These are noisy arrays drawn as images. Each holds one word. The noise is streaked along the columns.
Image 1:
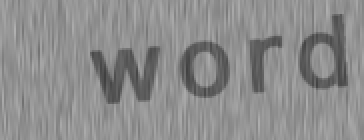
word
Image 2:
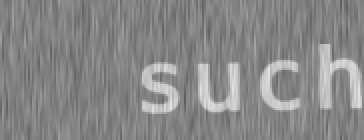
such
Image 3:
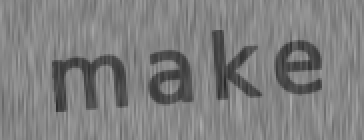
make
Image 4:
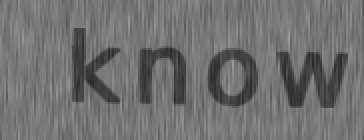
know
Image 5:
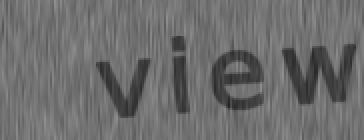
view
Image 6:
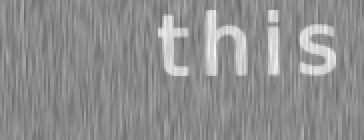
this
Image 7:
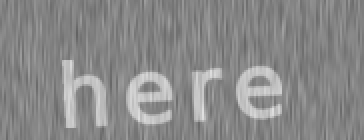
here
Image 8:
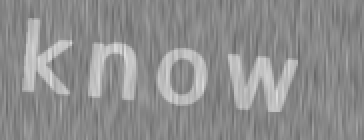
know
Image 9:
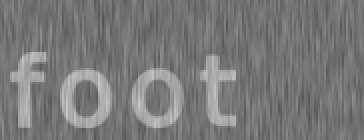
foot
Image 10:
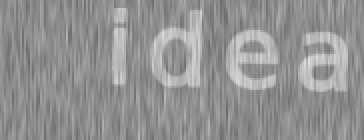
idea
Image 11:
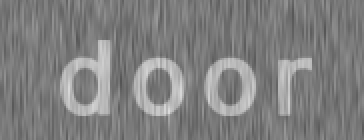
door
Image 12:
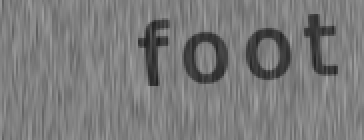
foot
